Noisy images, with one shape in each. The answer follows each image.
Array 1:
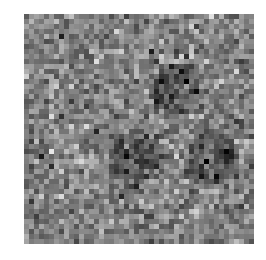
three dots
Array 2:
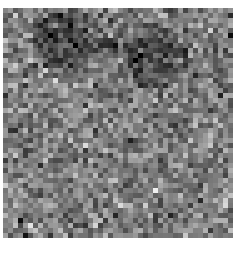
dumbbell
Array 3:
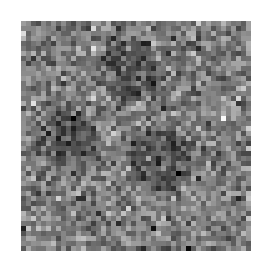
three dots
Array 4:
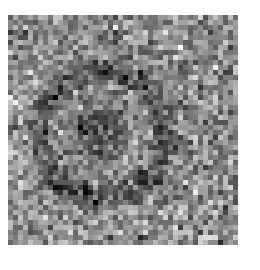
bullseye
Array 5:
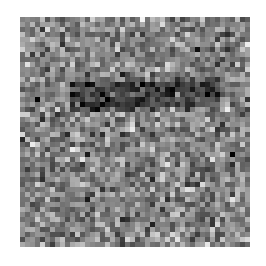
bar
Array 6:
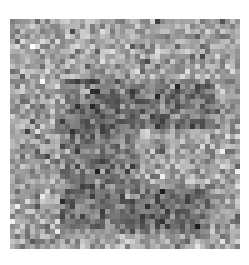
square with a notch
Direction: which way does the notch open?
right
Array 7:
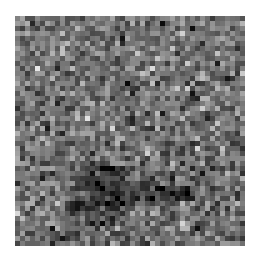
lollipop
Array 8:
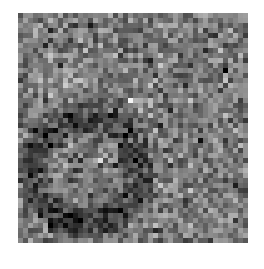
ring
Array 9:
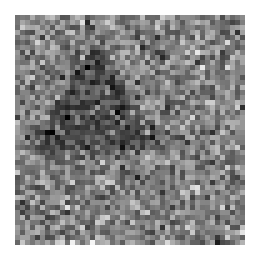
triangle
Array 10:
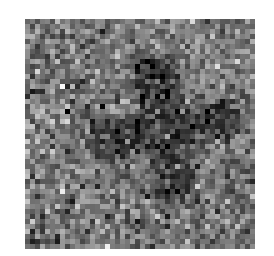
cross
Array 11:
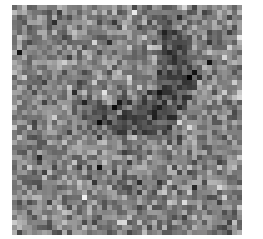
crescent
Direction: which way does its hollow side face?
up and left
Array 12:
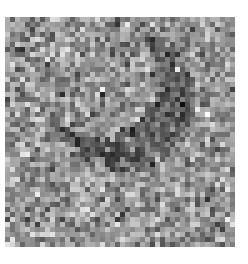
crescent
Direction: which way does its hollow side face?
up and left
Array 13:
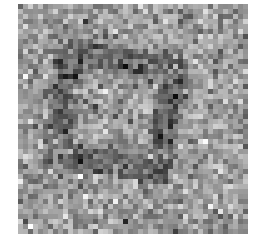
square frame
